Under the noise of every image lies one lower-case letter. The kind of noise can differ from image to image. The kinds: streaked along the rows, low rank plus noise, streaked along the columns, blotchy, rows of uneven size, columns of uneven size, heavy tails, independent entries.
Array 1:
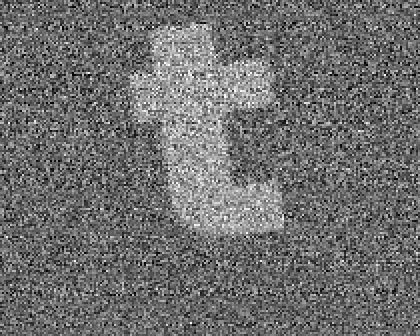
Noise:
rows of uneven size
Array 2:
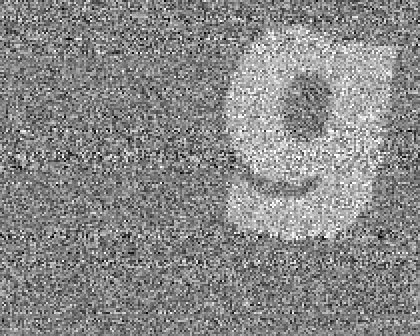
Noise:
rows of uneven size
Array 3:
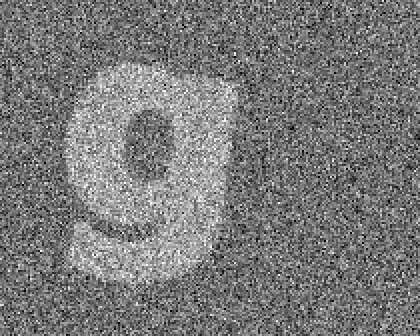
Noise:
independent entries
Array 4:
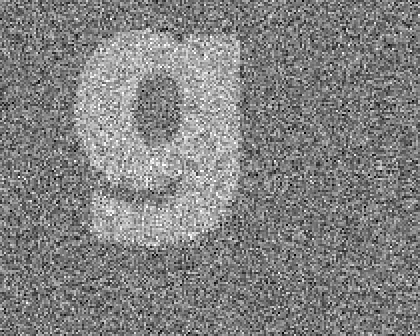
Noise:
low rank plus noise
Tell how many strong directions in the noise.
five to eight
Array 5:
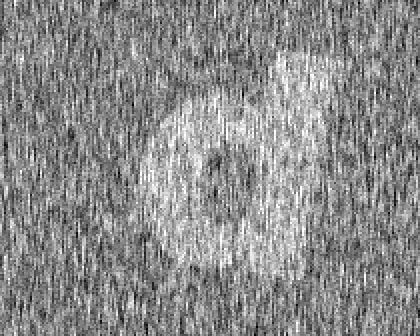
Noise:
streaked along the columns
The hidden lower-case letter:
d
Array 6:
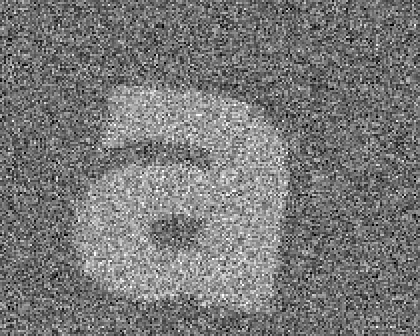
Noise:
low rank plus noise
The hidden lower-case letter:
a
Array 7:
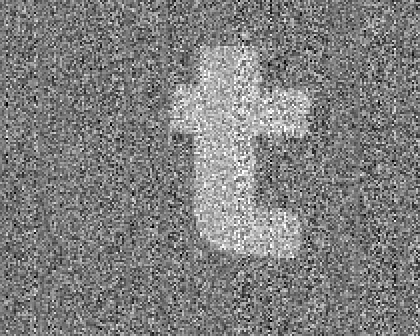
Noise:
columns of uneven size
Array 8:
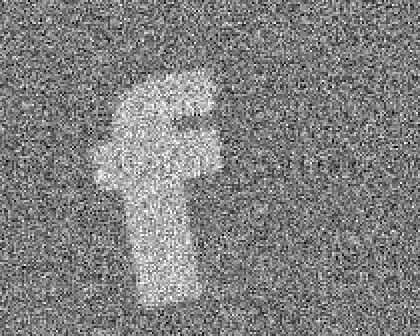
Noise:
low rank plus noise
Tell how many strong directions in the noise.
five to eight
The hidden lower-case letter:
f
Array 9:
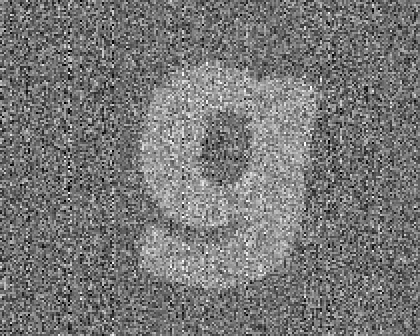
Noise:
columns of uneven size
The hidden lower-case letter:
g
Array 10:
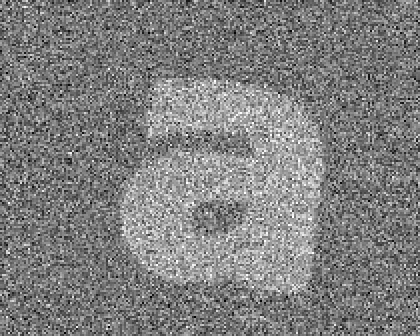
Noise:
low rank plus noise
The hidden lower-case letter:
a
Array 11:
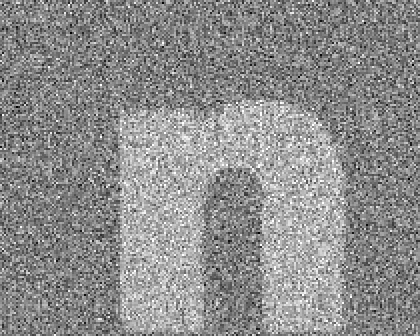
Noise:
low rank plus noise
